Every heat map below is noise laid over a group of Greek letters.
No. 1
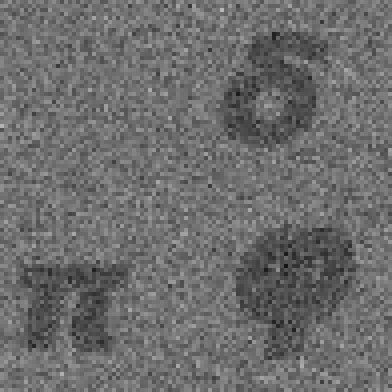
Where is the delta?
top right
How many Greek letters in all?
3
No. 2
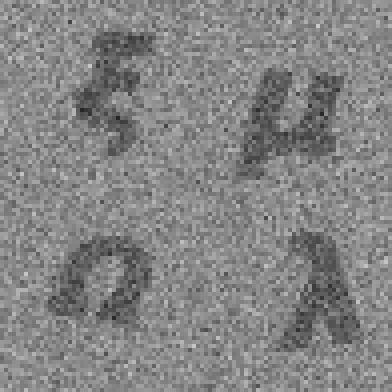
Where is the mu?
top right
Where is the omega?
bottom left
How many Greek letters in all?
4
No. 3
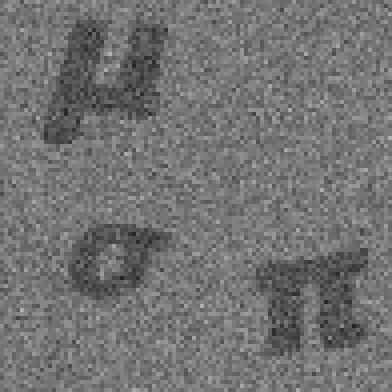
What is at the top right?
nothing
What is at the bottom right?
pi
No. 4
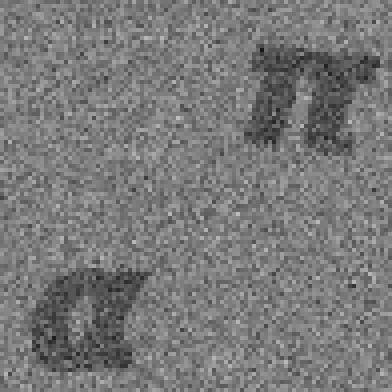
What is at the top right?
pi
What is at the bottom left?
alpha
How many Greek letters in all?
2
